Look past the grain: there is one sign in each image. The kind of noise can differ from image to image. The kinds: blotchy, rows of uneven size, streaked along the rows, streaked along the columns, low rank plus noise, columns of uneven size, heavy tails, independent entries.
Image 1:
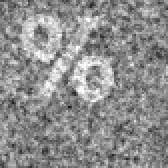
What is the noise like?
blotchy
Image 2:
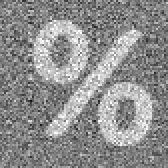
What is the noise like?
low rank plus noise
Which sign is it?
percent sign
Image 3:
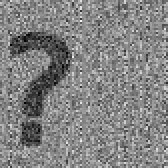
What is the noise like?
columns of uneven size
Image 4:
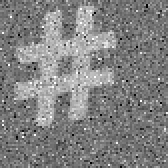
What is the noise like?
heavy tails
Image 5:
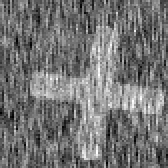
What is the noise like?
streaked along the columns
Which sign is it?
plus sign
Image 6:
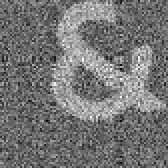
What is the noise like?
low rank plus noise
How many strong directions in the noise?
one
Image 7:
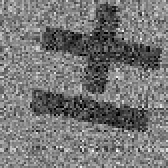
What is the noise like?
low rank plus noise
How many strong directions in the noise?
two
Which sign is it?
plus-minus sign
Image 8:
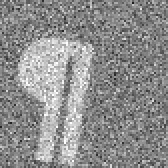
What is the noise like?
independent entries
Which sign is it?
pilcrow
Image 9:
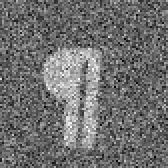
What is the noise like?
independent entries
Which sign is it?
pilcrow
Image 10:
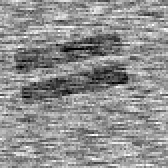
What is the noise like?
streaked along the rows
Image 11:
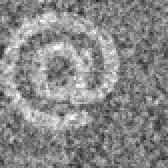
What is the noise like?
blotchy
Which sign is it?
at sign
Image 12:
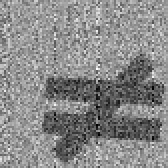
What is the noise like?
columns of uneven size
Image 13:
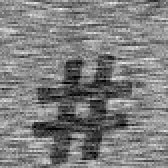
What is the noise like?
streaked along the rows
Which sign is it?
hash sign
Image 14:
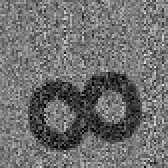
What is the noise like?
columns of uneven size
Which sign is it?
infinity sign
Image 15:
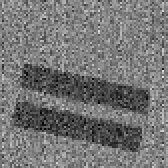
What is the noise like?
columns of uneven size
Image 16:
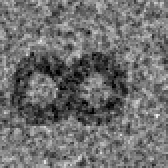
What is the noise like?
blotchy
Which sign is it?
infinity sign
